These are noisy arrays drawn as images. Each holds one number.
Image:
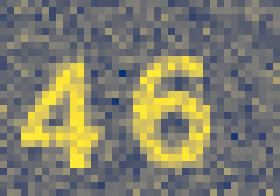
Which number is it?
46
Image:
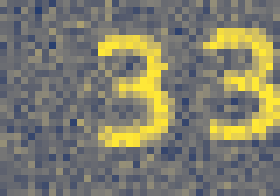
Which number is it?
33
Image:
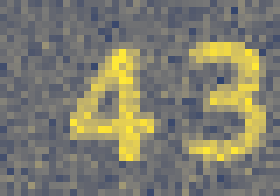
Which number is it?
43
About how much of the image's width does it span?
two thirds
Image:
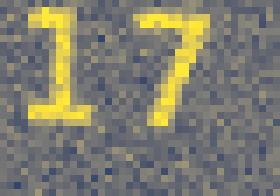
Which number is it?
17
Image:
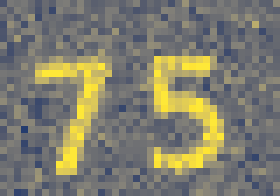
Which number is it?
75
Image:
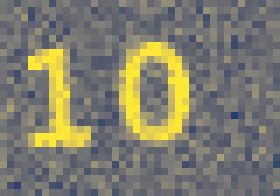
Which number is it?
10
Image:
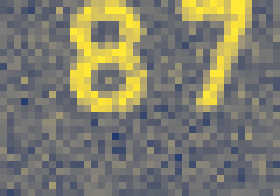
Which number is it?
87
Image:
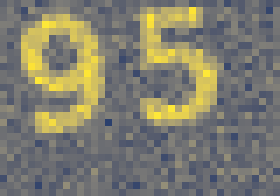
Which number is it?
95
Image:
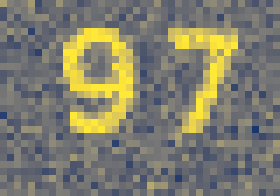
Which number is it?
97
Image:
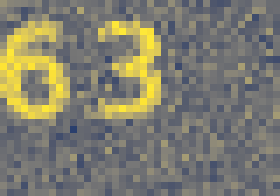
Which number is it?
63
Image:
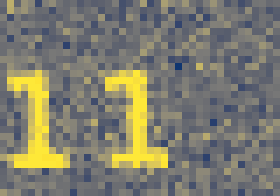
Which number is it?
11
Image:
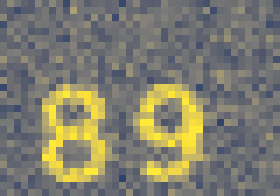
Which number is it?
89
